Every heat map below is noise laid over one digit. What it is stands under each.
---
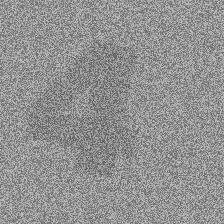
dark 4
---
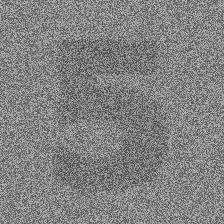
dark 5
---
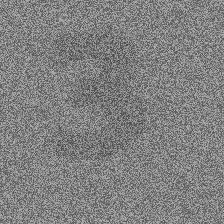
dark 3
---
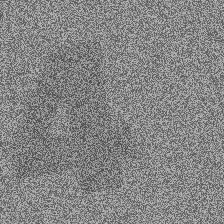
dark 4
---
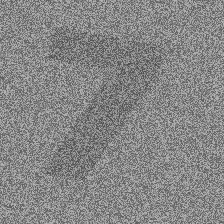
dark 7
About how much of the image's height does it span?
two thirds
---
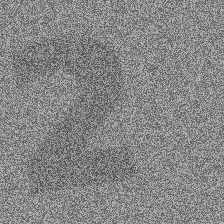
dark 2
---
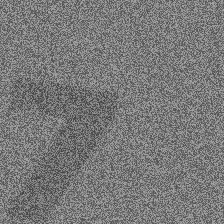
dark 7
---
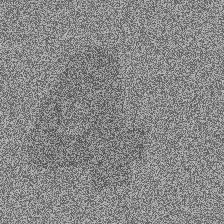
dark 4
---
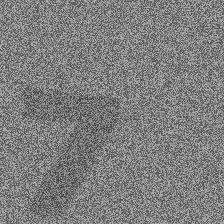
dark 7
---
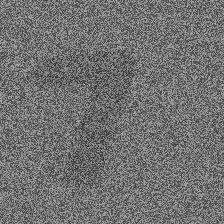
dark 7
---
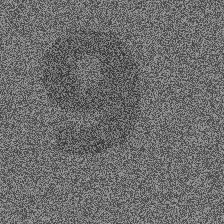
dark 9
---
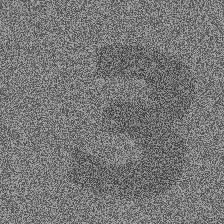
dark 3
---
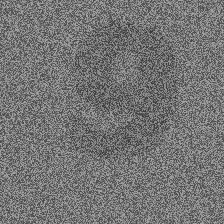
dark 9
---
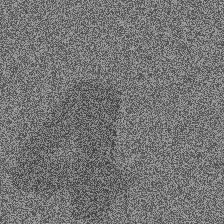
dark 4
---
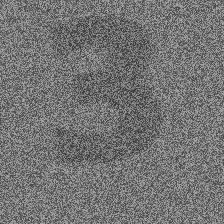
dark 3
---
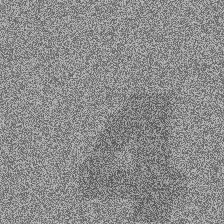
dark 4
